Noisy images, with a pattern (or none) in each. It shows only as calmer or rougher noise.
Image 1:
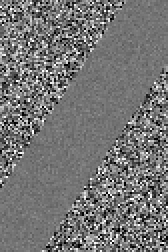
a diagonal band
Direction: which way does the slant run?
bottom left to top right
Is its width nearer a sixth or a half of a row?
a half
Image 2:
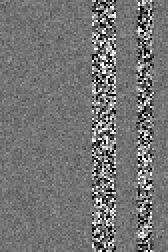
bands of columns
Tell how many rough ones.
2
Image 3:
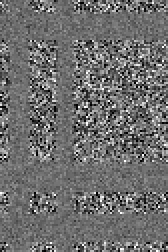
bands of rows crossing bands of columns
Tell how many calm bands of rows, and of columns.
3 and 2
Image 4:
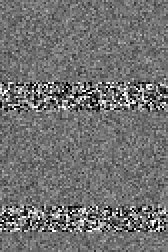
bands of rows
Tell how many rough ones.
2
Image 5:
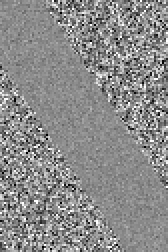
a diagonal band
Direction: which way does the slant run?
top left to bottom right
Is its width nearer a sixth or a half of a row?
a half
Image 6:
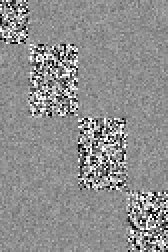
blocks along the diagonal
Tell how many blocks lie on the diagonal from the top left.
4
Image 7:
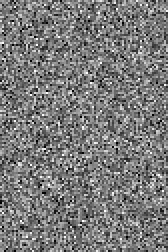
only noise
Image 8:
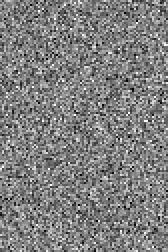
only noise
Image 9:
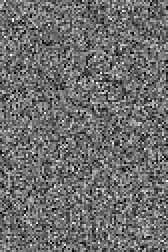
only noise
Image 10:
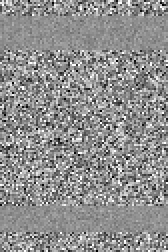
bands of rows
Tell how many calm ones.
2
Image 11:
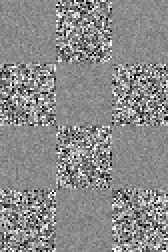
a checkerboard
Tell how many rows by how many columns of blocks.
4 by 3
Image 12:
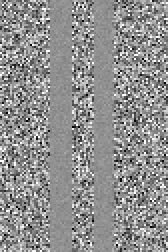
bands of columns
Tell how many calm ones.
2
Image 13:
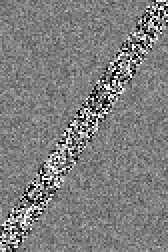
a diagonal band
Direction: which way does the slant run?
bottom left to top right
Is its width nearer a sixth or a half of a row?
a sixth
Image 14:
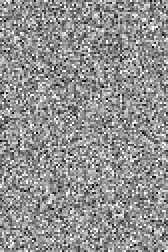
only noise
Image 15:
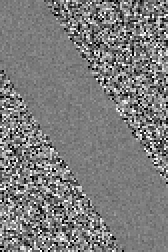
a diagonal band
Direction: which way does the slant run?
top left to bottom right
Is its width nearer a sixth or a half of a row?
a half
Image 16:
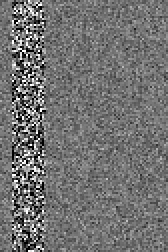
one band of columns
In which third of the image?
left
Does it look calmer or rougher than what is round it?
rougher
